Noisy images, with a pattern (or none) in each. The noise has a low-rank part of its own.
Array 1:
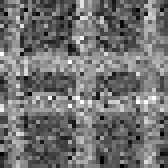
bands of rows crossing bands of columns
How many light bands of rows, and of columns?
2 and 3
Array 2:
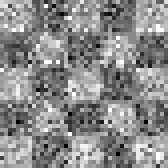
a checkerboard
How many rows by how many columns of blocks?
5 by 5
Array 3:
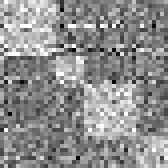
blocks along the diagonal
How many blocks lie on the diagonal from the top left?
4
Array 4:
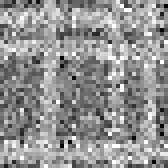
bands of rows crossing bands of columns
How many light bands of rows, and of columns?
3 and 3
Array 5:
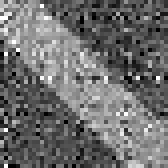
a diagonal band
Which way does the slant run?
top left to bottom right
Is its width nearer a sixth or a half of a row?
a half
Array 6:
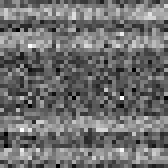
bands of rows
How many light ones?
4
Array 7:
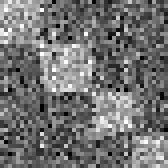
blocks along the diagonal
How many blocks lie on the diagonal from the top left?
4
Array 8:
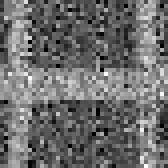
bands of rows crossing bands of columns
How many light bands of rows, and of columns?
1 and 2
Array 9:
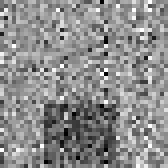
one block
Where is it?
bottom middle
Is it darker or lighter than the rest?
darker
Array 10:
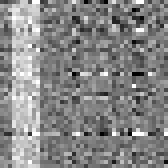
one band of columns
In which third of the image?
left
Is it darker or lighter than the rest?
lighter
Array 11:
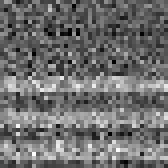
bands of rows
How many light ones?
3
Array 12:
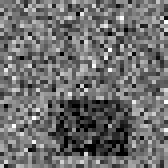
one block
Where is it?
bottom middle
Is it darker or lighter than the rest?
darker
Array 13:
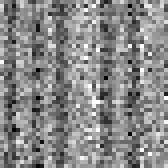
bands of columns
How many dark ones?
5
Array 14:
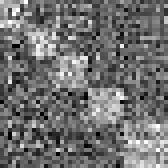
blocks along the diagonal
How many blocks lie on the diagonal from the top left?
5
